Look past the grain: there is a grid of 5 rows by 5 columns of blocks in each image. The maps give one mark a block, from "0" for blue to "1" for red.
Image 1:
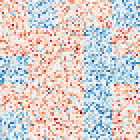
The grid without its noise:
1 0 1 1 0
1 1 1 0 1
0 1 1 0 0
1 1 1 0 1
0 1 1 0 1
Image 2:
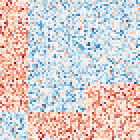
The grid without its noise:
1 0 0 0 0
1 0 0 0 0
1 0 0 0 0
1 0 0 1 1
0 1 1 1 1
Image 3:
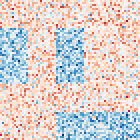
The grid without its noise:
1 1 1 1 1
0 1 0 1 1
0 1 0 1 1
1 1 1 1 1
1 1 0 0 0
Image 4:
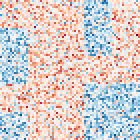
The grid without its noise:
1 1 1 0 1
0 1 1 0 1
0 1 1 1 1
1 1 1 0 0
0 1 1 0 0
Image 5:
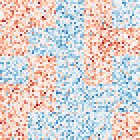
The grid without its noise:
1 1 0 1 0
1 0 0 1 1
0 1 0 1 0
1 1 0 0 0
1 0 0 0 1
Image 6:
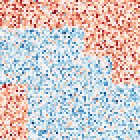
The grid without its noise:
1 1 1 1 1
0 0 0 1 1
0 0 0 0 1
1 0 0 0 0
1 0 0 0 0
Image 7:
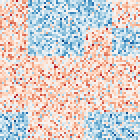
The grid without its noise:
1 0 0 0 1
1 0 0 1 0
1 1 1 1 1
1 1 1 1 1
0 1 1 0 0
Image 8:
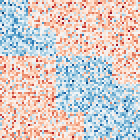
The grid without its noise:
0 1 1 1 1
0 0 1 1 1
1 1 0 0 1
1 1 0 0 0
1 1 1 0 0
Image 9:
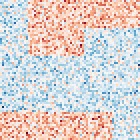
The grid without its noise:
0 1 1 1 1
0 1 1 0 0
0 0 0 0 0
0 0 0 0 0
1 1 1 1 0
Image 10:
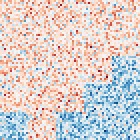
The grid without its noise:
1 1 1 1 1
1 1 1 1 1
1 1 1 1 0
1 1 1 0 0
0 1 0 0 0
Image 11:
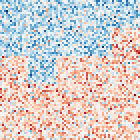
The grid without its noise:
0 0 0 0 0
0 0 0 0 1
1 0 1 1 1
1 1 1 1 1
1 1 1 1 1
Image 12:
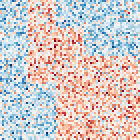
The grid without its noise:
0 1 0 0 0
0 1 1 0 0
0 1 1 1 1
0 0 1 1 1
0 0 1 1 1
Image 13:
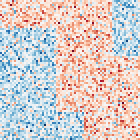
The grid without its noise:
1 1 1 1 0
0 0 1 1 0
0 0 1 1 1
0 0 1 1 1
0 0 0 1 1
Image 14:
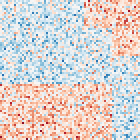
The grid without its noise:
0 0 0 1 1
0 0 0 0 1
0 0 0 0 0
1 1 1 1 0
1 1 1 1 0
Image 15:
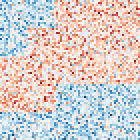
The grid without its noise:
0 0 1 1 1
0 1 1 1 1
1 1 1 1 1
1 1 0 0 0
0 0 0 0 0
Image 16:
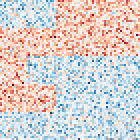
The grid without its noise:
0 0 1 1 1
1 1 1 1 1
1 0 0 0 0
1 1 0 0 0
0 0 0 0 0
